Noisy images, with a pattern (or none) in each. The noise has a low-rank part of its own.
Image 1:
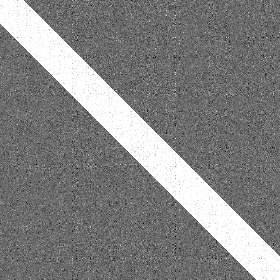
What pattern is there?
a diagonal band
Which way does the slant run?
top left to bottom right
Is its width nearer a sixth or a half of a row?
a sixth
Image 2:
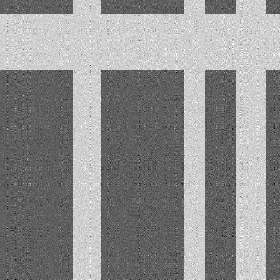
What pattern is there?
bands of rows crossing bands of columns
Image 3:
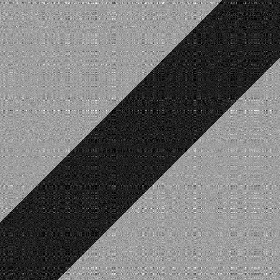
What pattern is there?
a diagonal band
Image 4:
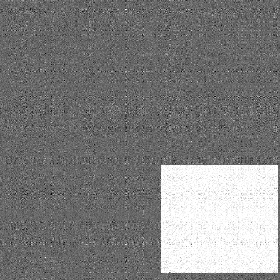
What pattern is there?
one block
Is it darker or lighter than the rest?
lighter
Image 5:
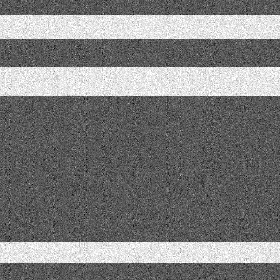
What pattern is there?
bands of rows
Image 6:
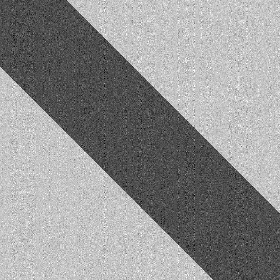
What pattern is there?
a diagonal band
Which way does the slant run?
top left to bottom right
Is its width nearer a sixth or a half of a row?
a half
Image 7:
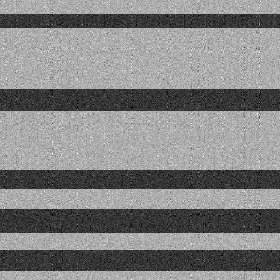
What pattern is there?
bands of rows
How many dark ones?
5
